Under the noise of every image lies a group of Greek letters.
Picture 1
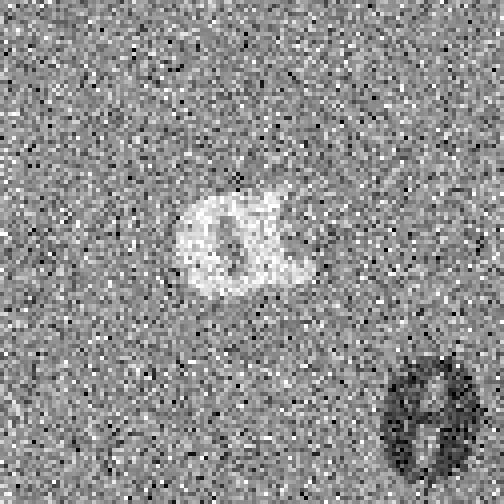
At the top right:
nothing
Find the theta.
bottom right
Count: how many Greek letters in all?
2
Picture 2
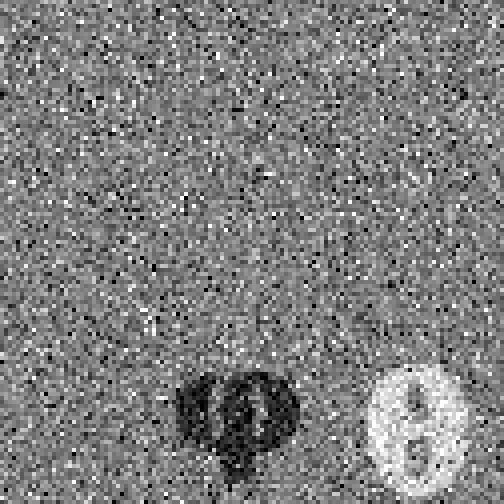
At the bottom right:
theta
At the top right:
nothing
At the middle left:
nothing
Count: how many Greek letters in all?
2
